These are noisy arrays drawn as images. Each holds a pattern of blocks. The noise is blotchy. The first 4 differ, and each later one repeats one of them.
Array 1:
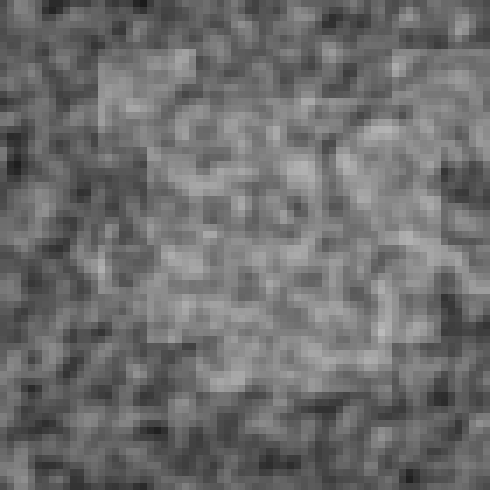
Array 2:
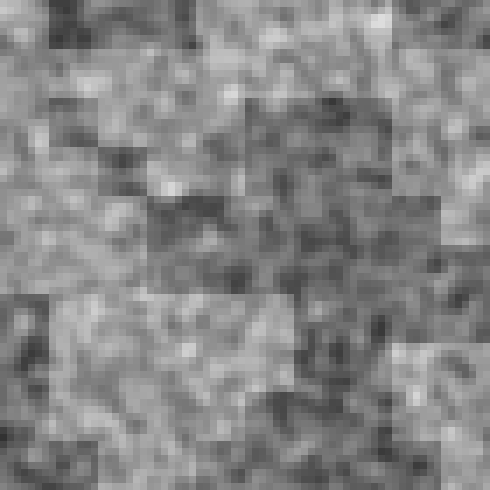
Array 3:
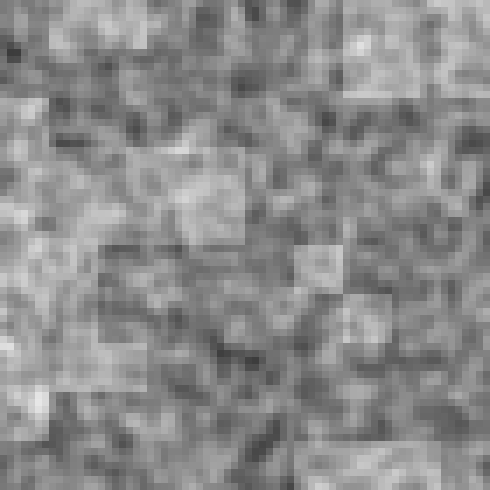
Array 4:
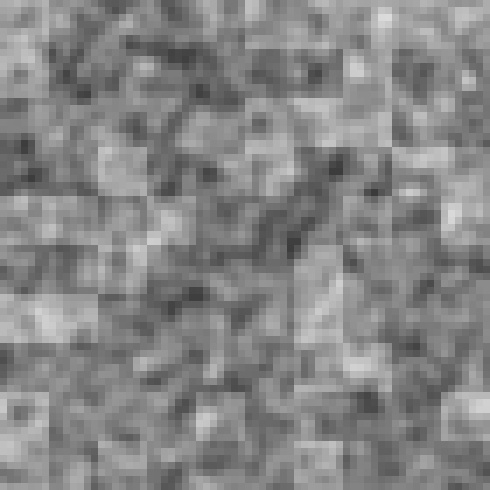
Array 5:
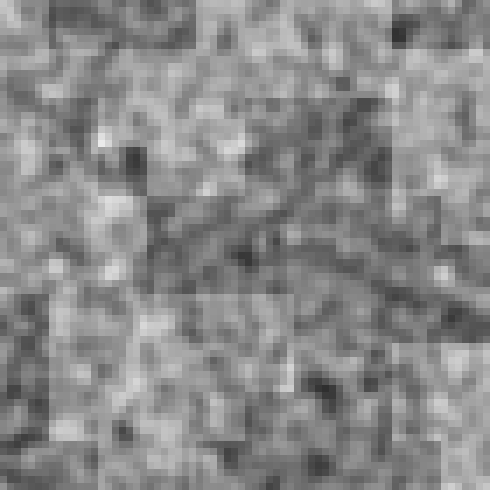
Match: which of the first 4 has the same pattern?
2
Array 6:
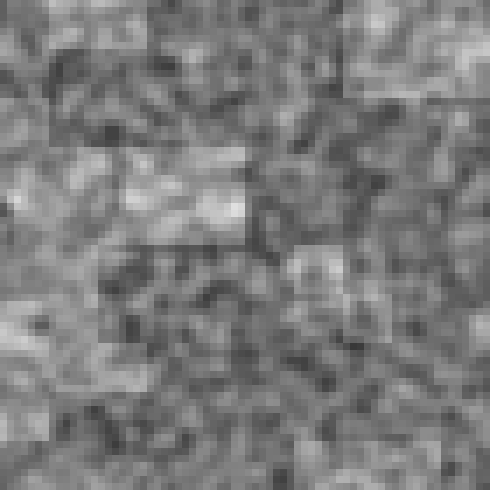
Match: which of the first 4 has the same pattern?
3
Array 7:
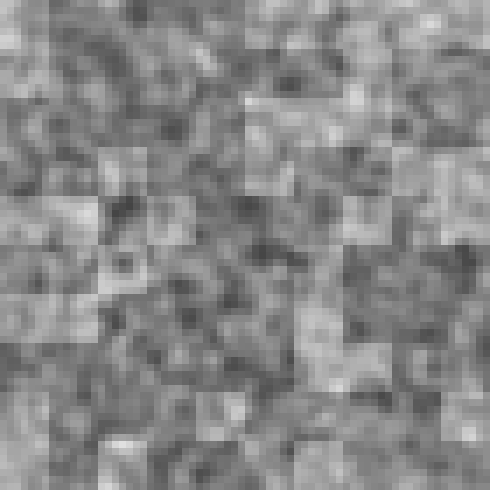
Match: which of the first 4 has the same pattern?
4
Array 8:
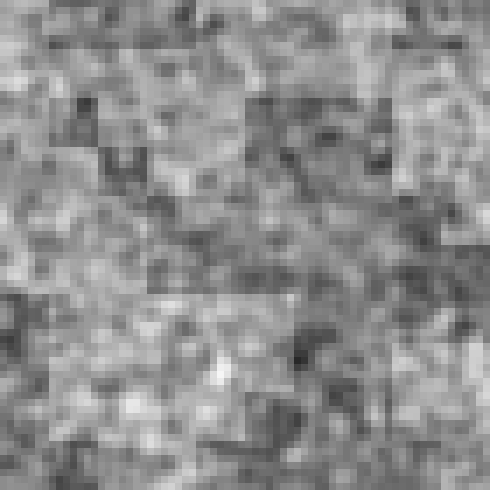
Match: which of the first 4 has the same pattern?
2
